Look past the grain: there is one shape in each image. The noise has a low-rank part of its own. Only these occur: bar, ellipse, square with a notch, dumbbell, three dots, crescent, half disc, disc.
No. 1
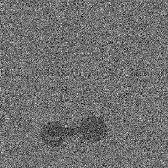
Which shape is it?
dumbbell
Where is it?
bottom middle
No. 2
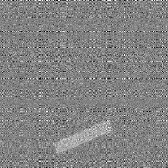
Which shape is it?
bar
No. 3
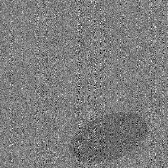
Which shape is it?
ellipse
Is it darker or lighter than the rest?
darker
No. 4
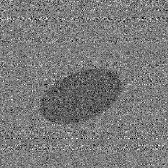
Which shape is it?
ellipse
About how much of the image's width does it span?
half
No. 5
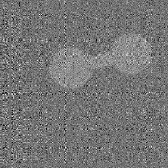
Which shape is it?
dumbbell
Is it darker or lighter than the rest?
lighter
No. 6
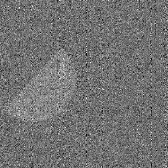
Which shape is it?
half disc
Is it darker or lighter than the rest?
lighter
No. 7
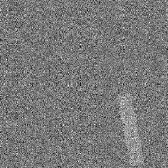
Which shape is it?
bar
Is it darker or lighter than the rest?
lighter
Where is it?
bottom right
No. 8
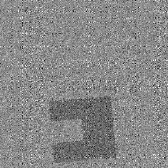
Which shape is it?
square with a notch
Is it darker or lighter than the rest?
darker
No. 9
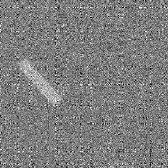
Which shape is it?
bar
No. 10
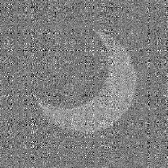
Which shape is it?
crescent
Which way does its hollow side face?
up and left
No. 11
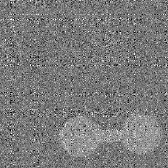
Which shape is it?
dumbbell
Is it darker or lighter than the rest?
lighter
